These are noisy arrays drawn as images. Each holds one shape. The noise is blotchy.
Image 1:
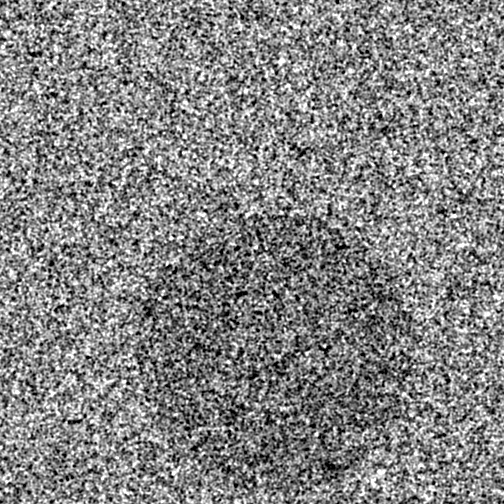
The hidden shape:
disc
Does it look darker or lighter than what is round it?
darker
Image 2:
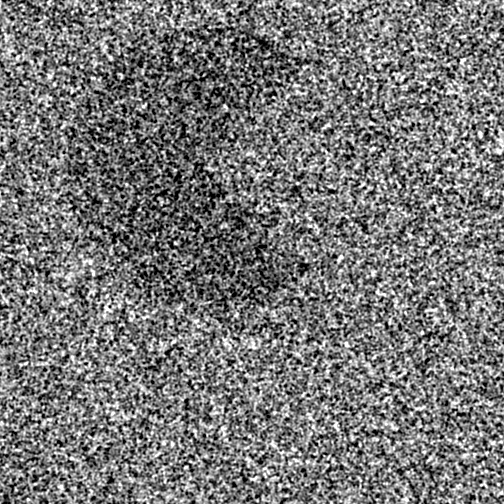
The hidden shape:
disc with a wedge cut out
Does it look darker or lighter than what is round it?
darker
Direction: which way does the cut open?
right
